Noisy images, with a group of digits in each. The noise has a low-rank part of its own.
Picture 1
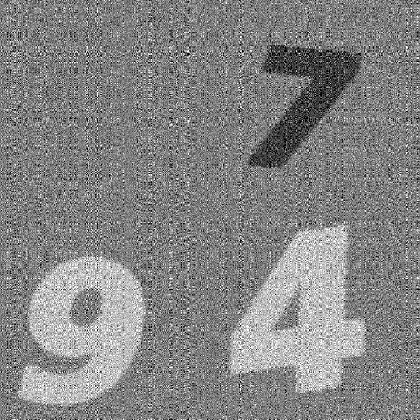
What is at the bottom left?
9
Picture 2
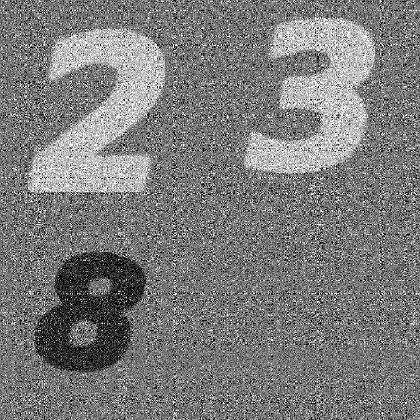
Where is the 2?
top left
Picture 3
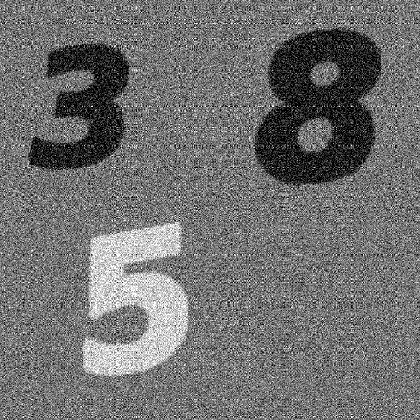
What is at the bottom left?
5
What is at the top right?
8
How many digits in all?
3
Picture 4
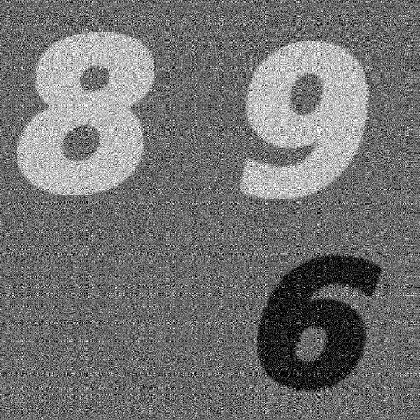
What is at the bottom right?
6
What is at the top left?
8
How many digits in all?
3
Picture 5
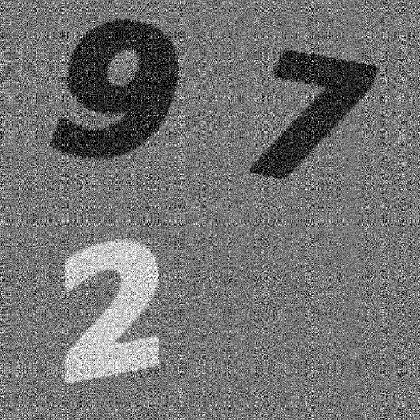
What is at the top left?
9
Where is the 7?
top right
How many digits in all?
3
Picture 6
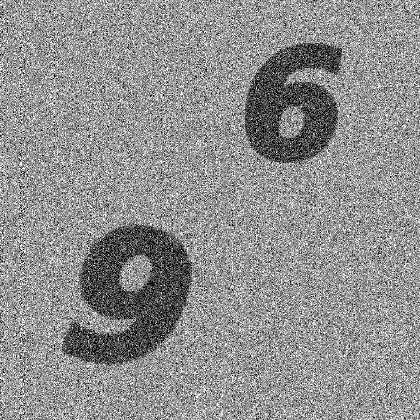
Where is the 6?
top right
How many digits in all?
2
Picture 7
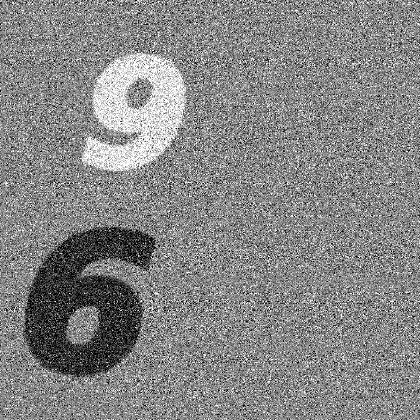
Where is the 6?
bottom left
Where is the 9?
top left
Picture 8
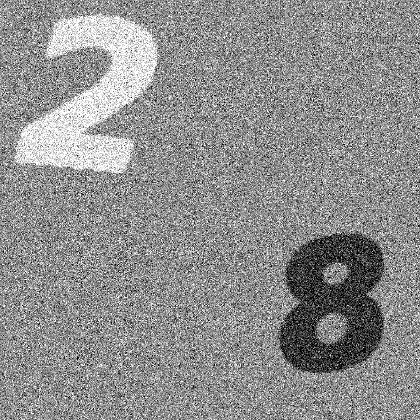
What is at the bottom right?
8
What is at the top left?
2
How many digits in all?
2
